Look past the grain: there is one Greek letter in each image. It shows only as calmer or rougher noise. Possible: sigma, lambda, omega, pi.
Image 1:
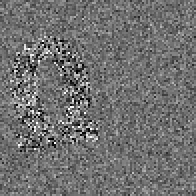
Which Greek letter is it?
omega
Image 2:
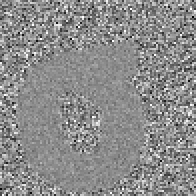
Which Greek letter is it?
sigma
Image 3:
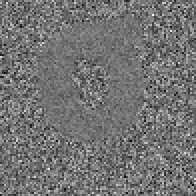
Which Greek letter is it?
sigma
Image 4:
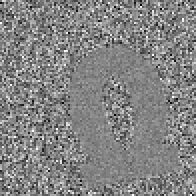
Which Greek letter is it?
omega
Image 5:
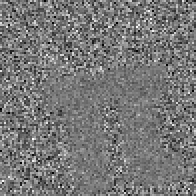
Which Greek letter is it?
pi
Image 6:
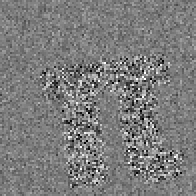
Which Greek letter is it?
pi
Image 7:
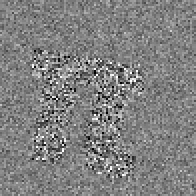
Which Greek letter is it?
pi
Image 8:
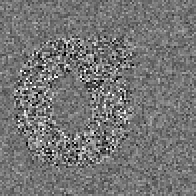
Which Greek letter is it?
sigma
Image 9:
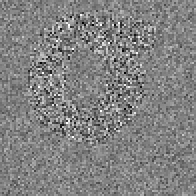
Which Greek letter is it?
sigma
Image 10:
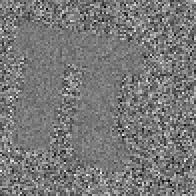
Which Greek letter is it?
pi
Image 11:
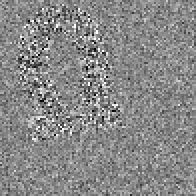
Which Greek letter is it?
omega
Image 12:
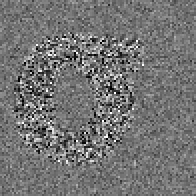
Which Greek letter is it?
sigma
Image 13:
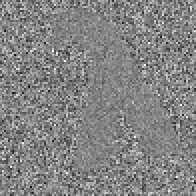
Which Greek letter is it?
lambda
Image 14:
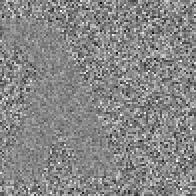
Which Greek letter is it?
lambda
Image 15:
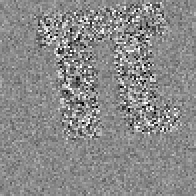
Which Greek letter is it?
pi
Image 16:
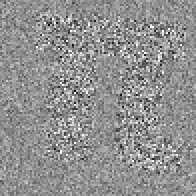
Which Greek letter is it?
pi
